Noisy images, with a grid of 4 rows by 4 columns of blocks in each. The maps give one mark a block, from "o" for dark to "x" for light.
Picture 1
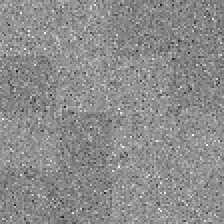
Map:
xxoo
oxxo
xoxx
ooxx
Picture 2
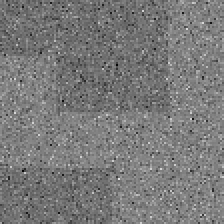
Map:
ooox
xoox
xxxx
ooxx
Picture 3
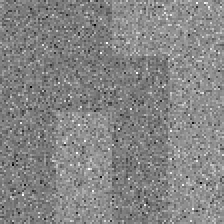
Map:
ooxx
ooox
oxox
oxox
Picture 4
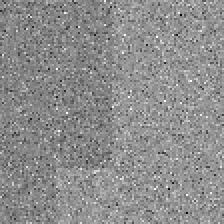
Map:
ooxx
ooxx
ooxx
oxxx
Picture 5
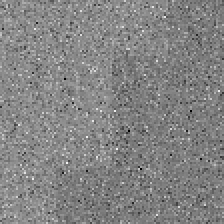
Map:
xxxo
xxoo
xxoo
xooo
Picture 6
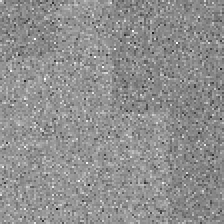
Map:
oxoo
xxoo
xxxo
xxxo
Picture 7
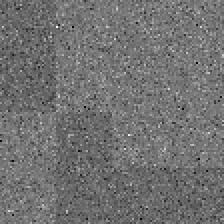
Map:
oxxx
oxxx
xoxx
xooo
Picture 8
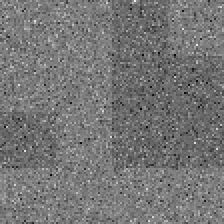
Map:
xxox
xxoo
oxoo
xxxx
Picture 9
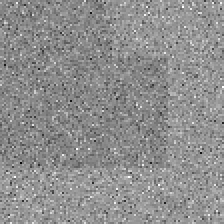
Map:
ooxx
ooox
ooox
xxxx
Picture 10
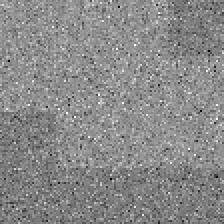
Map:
xxxo
xxxx
oxxx
oooo
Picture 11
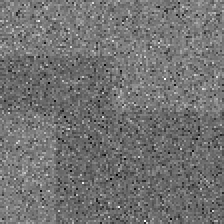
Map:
xxxx
ooxx
xooo
xooo
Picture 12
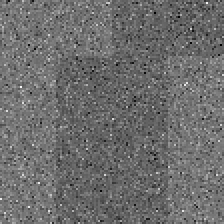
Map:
xxoo
xoox
xoox
xoox
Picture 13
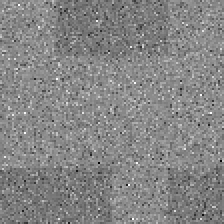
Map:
xoox
xxxx
xxxx
ooxo
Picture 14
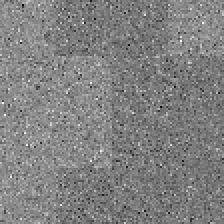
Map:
xoox
xxoo
xxoo
xooo
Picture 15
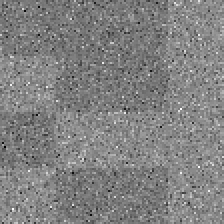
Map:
ooox
xoox
oxxx
xoox
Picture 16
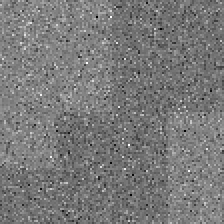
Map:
xxoo
xxoo
xoox
ooox
